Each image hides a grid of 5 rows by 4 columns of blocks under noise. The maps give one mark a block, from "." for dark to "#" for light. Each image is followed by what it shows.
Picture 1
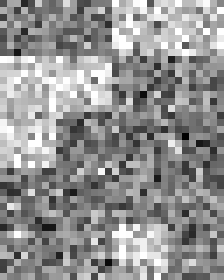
. . # #
# # . .
# . . .
. . . .
. . # .
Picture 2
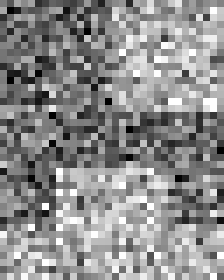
. . # #
. . # #
. . . .
. # # .
# # # #
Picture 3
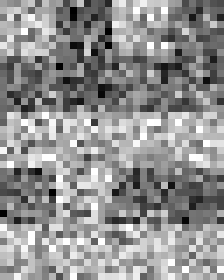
# . # .
. . . .
# # # #
. # . .
# # # #
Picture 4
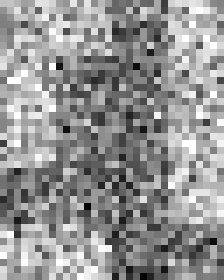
# # . #
# . . #
# . . #
. . . #
# # . .
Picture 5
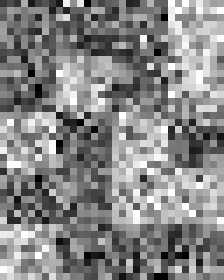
. . . #
. # . #
# . # .
. . # #
# . . .
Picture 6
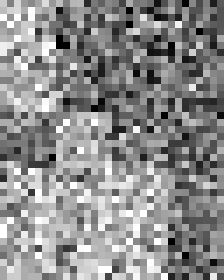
# . . .
# . . .
. # . .
# # # .
# # # .
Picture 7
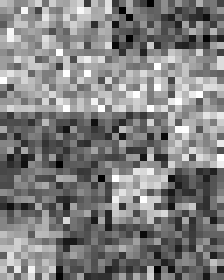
# # . .
# # # #
. . . #
. . # .
# . . .
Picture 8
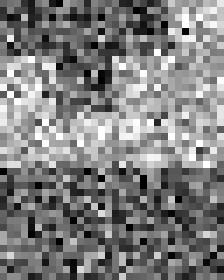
. . . #
# . # #
# # # #
. . . .
. . . .
